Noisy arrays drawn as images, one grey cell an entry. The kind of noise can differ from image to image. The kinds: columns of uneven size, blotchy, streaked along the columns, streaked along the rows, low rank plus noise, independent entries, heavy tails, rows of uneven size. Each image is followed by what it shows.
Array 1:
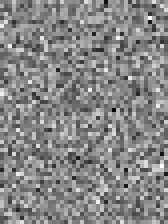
independent entries
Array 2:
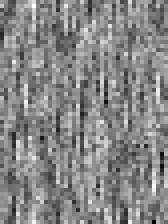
streaked along the columns
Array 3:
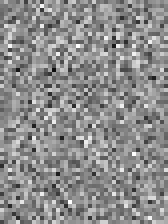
low rank plus noise
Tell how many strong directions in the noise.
five to eight
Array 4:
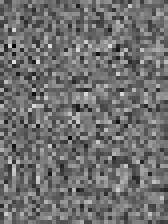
low rank plus noise
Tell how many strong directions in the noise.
three or four
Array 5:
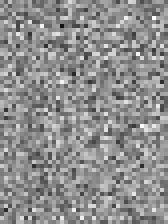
low rank plus noise
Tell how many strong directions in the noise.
five to eight
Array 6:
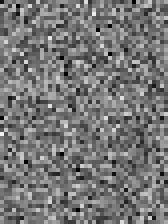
independent entries
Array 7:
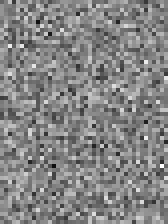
independent entries
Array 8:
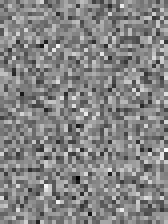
low rank plus noise
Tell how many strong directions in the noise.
one
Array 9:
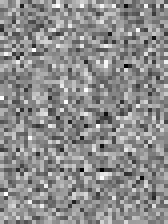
low rank plus noise
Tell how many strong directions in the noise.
two
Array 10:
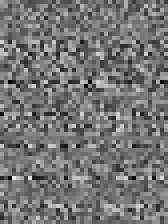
rows of uneven size
